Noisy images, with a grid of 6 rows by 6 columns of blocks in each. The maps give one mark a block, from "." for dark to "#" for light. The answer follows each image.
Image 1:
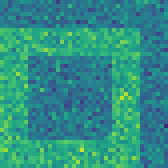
......
#####.
#...#.
#...#.
#...#.
#####.
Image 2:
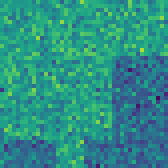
######
######
####..
####..
####..
..#...
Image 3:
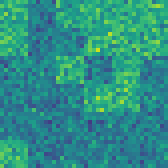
#.####
#..###
..#.#.
...##.
......
#.....
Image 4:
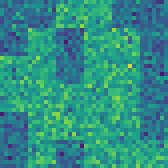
..##..
.#.##.
##.##.
#####.
.####.
.#.###
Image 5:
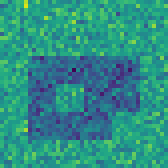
######
######
#....#
#.#..#
#...##
######
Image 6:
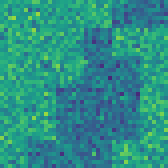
####..
###.##
###..#
##...#
##...#
#...##
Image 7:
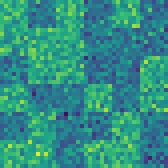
#.#.#.
###...
.##..#
#..#.#
.#..#.
##.##.
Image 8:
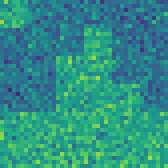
#.....
...#..
..##..
..###.
######
######
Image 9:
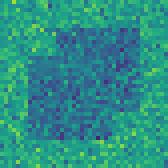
######
##...#
#....#
#....#
#...##
######
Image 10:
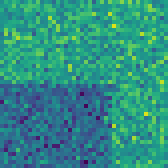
######
######
######
....##
....##
....##
